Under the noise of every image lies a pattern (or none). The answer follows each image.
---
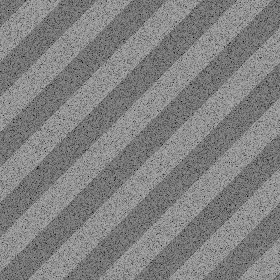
diagonal stripes
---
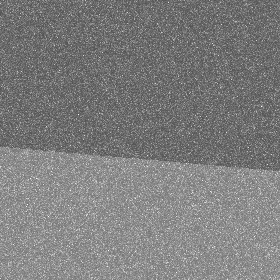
a sharp edge
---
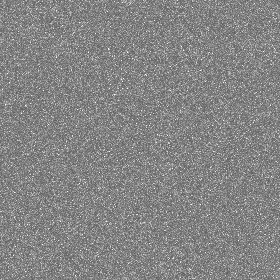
only noise
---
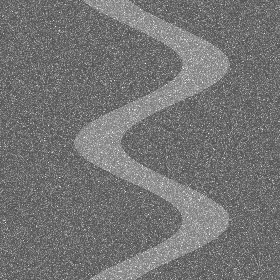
a wavy band
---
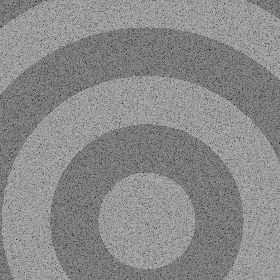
rings round one point
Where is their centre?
bottom middle
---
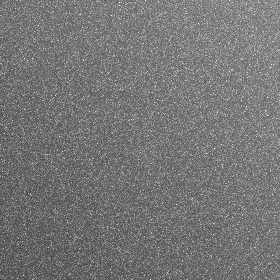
a smooth slope
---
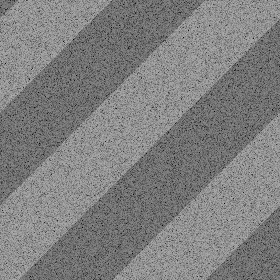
diagonal stripes
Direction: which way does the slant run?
bottom left to top right
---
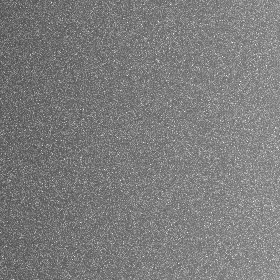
a smooth slope
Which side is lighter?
right
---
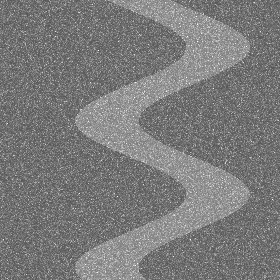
a wavy band
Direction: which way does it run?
top to bottom
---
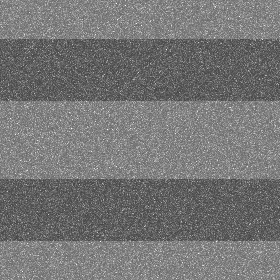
horizontal stripes
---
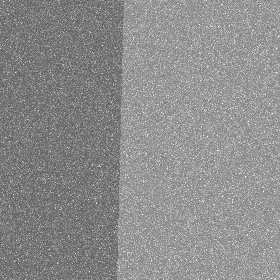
a sharp edge
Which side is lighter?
right
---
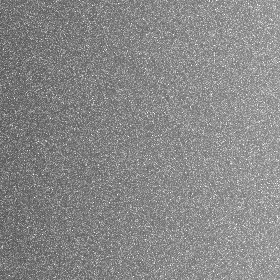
a smooth slope
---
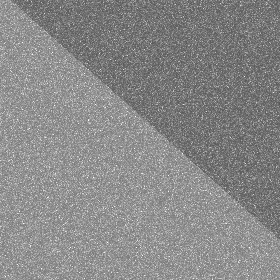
a sharp edge
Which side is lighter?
bottom left
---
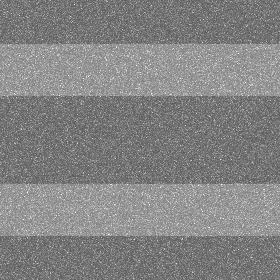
horizontal stripes
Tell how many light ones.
2
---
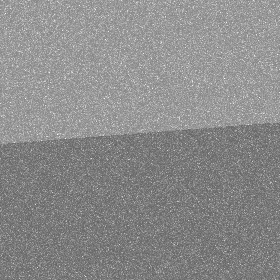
a sharp edge
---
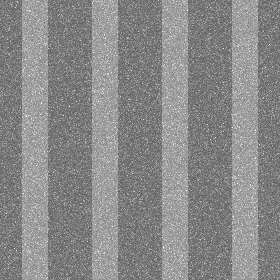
vertical stripes
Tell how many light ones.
4
